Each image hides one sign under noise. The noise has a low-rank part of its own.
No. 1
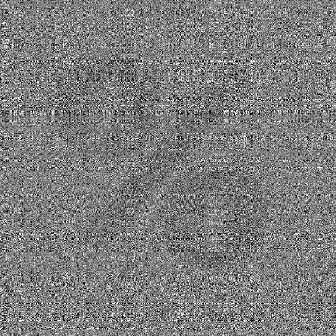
percent sign
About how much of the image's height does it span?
two thirds
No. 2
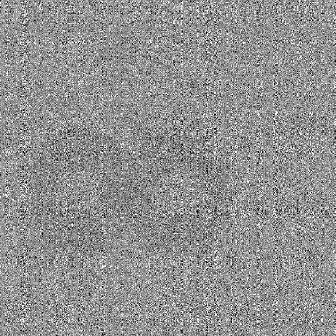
infinity sign
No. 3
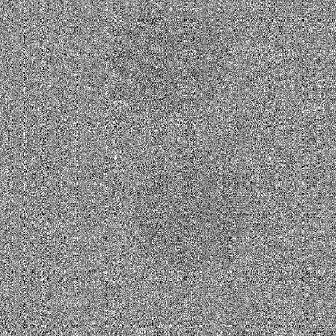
colon
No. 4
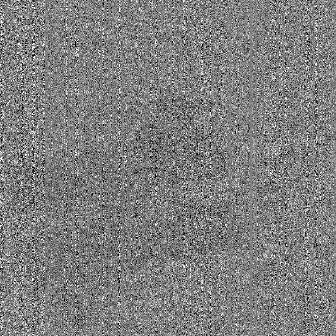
not-equal sign
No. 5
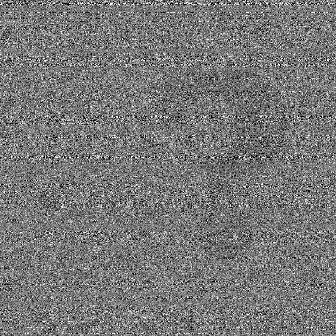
question mark
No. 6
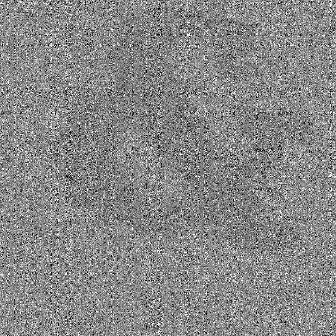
ampersand
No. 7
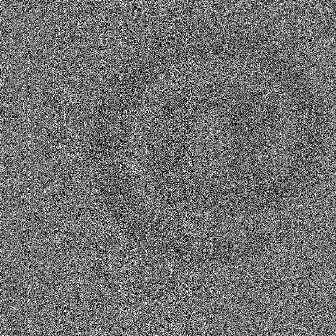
at sign
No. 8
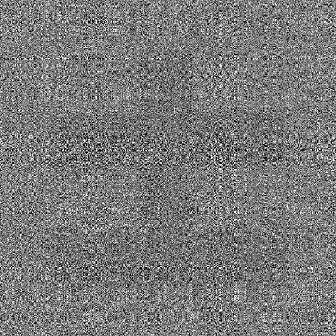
plus-minus sign
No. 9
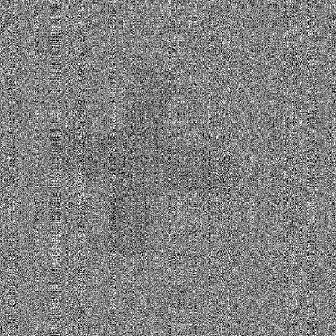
plus sign
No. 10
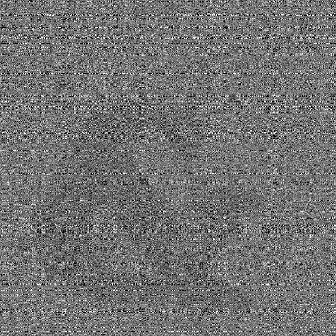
ampersand
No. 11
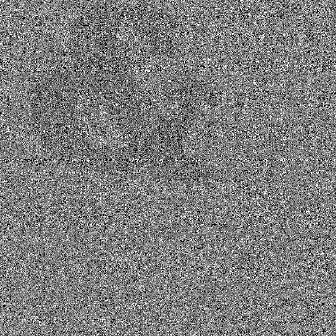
ampersand
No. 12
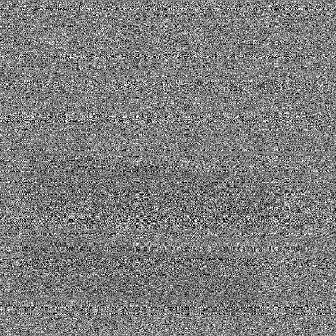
equals sign
